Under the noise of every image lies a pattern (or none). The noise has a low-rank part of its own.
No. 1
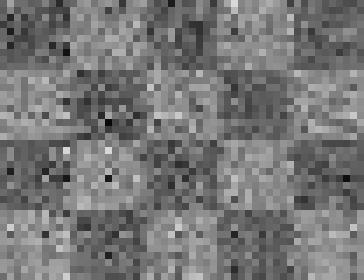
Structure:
a checkerboard
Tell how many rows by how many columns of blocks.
4 by 5
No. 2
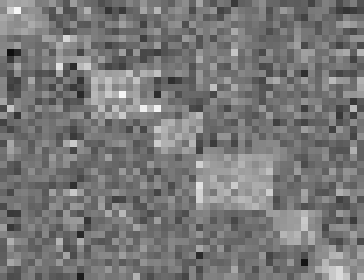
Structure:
blocks along the diagonal
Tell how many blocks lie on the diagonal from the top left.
7
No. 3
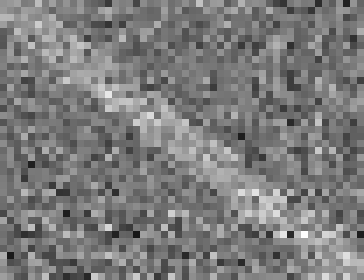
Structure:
a diagonal band
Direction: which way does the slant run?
top left to bottom right
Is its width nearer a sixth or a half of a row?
a sixth
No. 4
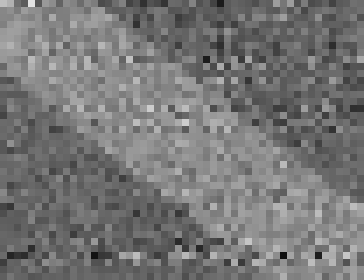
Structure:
a diagonal band
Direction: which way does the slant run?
top left to bottom right
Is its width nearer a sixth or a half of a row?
a half
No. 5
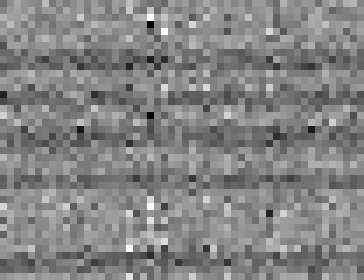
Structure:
bands of rows
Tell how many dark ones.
5
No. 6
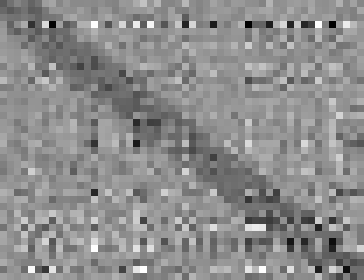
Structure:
a diagonal band
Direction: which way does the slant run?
top left to bottom right
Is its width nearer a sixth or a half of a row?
a sixth
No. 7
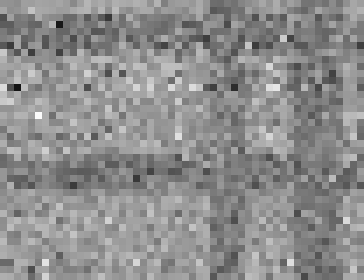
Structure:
bands of rows crossing bands of columns
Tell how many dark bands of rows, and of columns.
2 and 2
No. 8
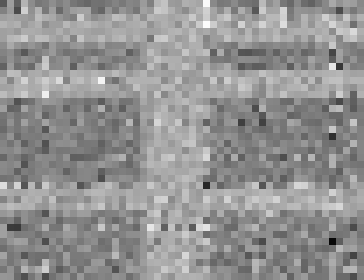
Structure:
bands of rows crossing bands of columns
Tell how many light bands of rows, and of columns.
3 and 1
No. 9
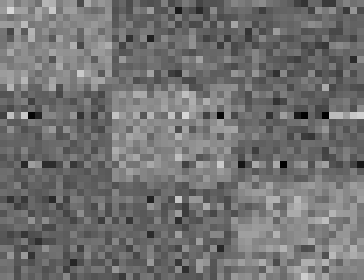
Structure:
blocks along the diagonal
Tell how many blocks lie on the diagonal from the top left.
3
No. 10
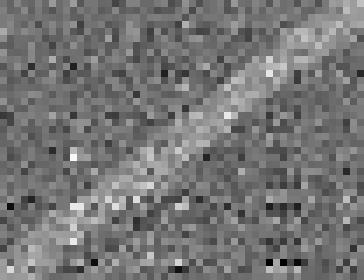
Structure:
a diagonal band
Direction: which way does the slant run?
bottom left to top right
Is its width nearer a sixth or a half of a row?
a sixth
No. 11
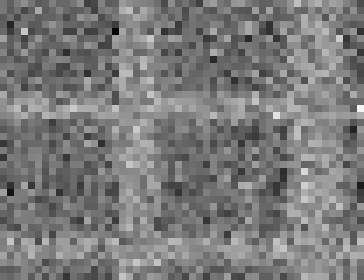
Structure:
bands of rows crossing bands of columns
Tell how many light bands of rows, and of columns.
2 and 2
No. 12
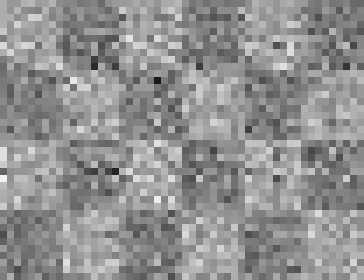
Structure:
a checkerboard
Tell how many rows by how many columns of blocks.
4 by 6
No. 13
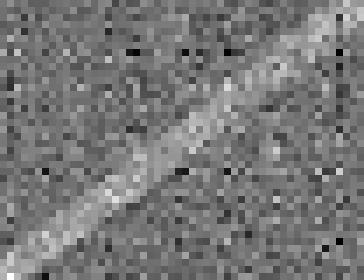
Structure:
a diagonal band
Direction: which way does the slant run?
bottom left to top right
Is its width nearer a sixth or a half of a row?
a sixth
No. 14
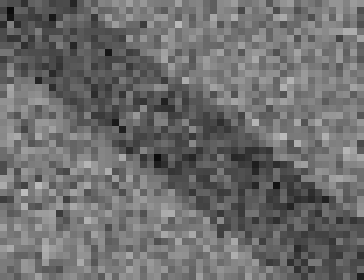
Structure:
a diagonal band
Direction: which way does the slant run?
top left to bottom right
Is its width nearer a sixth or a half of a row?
a half
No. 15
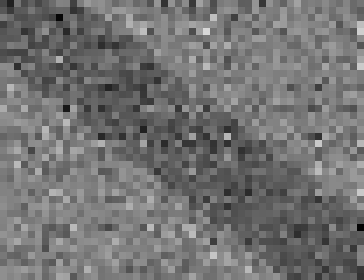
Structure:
a diagonal band
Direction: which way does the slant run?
top left to bottom right
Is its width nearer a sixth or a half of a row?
a half
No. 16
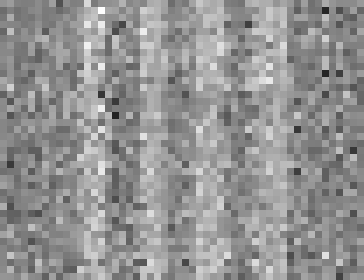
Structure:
bands of columns
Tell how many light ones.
4
